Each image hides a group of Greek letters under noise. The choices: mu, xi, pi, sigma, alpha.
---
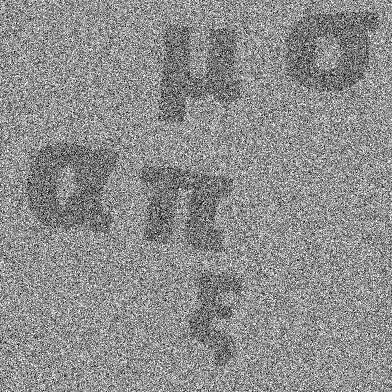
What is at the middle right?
nothing
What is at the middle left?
alpha
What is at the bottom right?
nothing
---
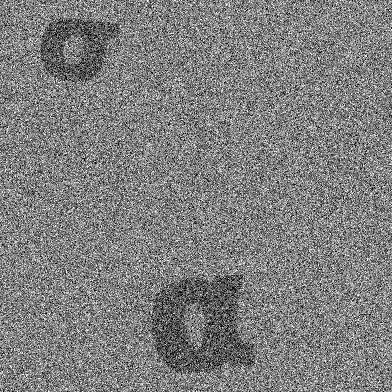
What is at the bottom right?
nothing
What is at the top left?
sigma
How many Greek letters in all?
2
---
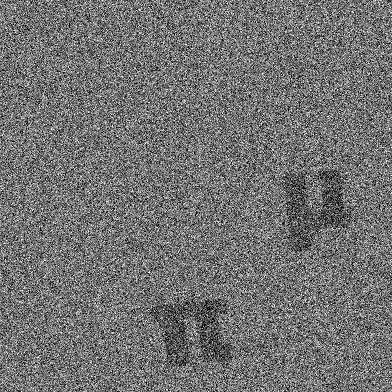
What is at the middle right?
mu
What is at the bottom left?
nothing
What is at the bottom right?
nothing
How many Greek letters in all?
2
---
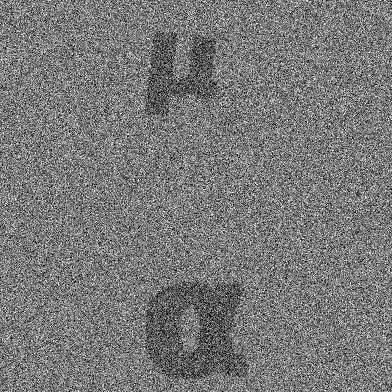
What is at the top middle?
mu
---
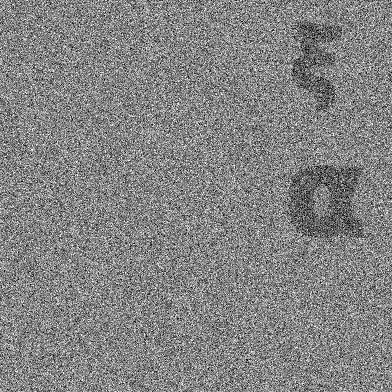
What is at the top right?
xi
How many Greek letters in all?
2
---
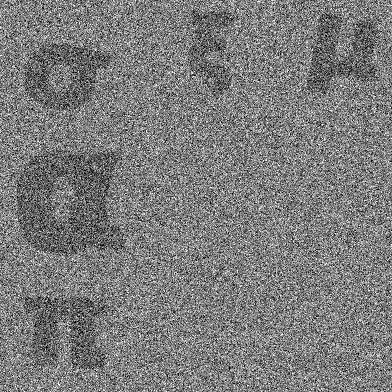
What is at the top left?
sigma
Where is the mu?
top right
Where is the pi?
bottom left
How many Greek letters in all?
5
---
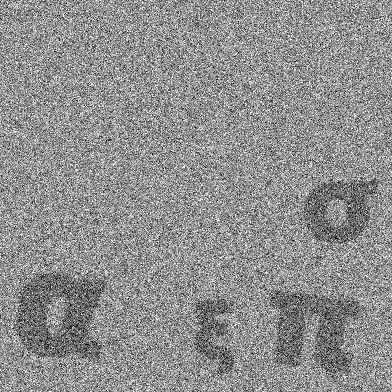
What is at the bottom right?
pi
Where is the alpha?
bottom left
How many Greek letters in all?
4
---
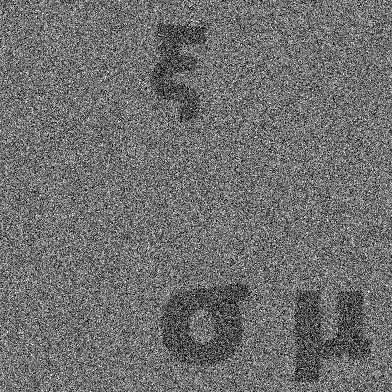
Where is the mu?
bottom right
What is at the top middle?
xi
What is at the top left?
nothing
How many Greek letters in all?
3
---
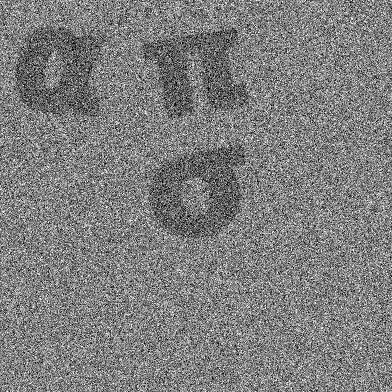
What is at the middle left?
nothing
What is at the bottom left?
nothing
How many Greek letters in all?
3
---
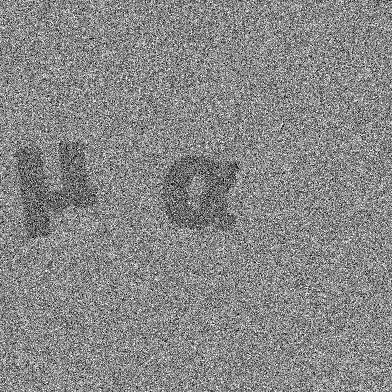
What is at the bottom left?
nothing
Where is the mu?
middle left
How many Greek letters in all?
2
